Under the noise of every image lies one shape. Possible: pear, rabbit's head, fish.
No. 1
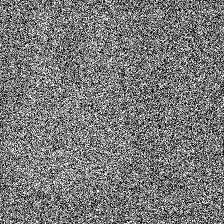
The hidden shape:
rabbit's head
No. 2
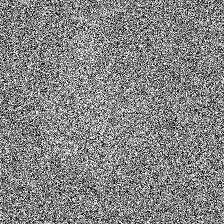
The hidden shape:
pear
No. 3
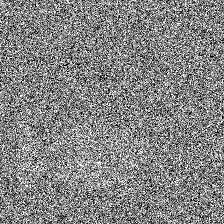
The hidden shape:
fish
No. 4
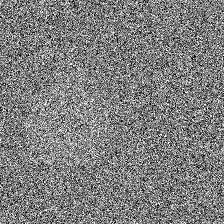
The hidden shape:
pear
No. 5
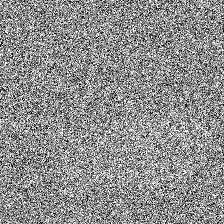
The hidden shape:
fish
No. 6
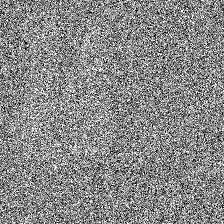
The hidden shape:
rabbit's head
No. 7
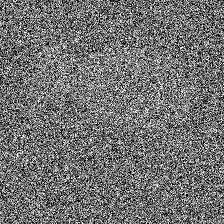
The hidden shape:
fish
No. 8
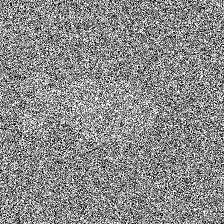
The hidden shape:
fish
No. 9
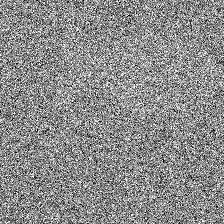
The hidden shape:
fish
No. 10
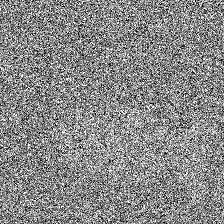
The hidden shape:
fish
